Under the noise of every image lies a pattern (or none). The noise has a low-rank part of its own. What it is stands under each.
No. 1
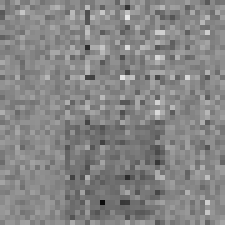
one block
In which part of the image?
bottom middle
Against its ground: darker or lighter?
darker
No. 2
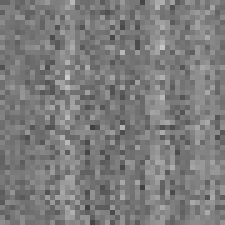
bands of columns
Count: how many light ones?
3
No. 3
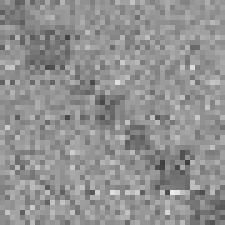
blocks along the diagonal
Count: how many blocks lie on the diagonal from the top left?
7
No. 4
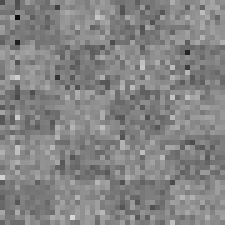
a checkerboard
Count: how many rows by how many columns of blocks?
5 by 4
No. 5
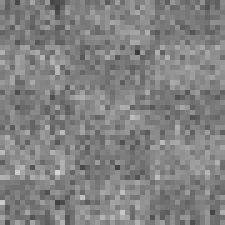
a checkerboard
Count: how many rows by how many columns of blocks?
5 by 3
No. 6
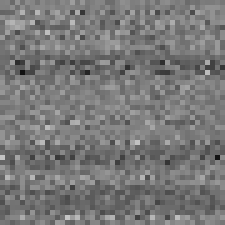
bands of rows
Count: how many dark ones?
3
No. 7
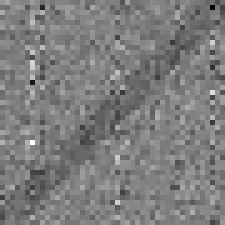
a diagonal band
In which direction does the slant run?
bottom left to top right
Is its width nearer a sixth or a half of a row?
a sixth
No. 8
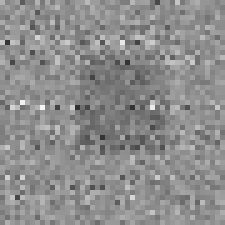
one block
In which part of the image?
centre
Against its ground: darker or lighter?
darker
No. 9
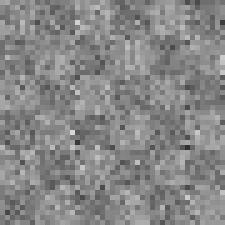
a checkerboard
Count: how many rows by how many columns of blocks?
6 by 6
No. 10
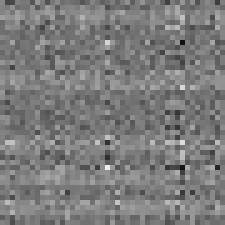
bands of rows
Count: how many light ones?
5
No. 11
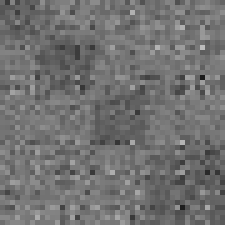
blocks along the diagonal
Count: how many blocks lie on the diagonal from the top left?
4
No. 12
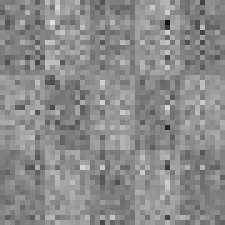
a checkerboard
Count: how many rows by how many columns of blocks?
3 by 5
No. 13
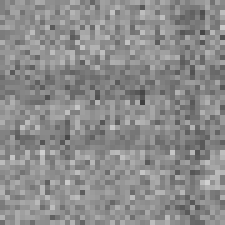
bands of rows crossing bands of columns
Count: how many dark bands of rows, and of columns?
2 and 1
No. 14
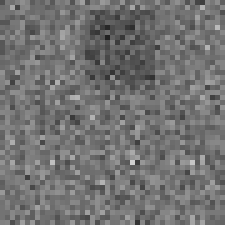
one block
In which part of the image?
top middle
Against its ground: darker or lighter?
darker
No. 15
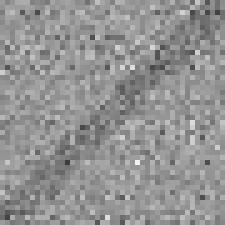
a diagonal band
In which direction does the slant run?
bottom left to top right
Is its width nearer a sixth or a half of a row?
a sixth
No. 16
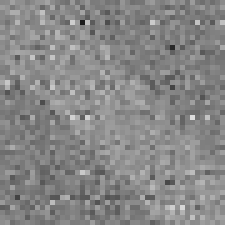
a diagonal band
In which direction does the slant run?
top left to bottom right
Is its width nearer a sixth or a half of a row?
a half
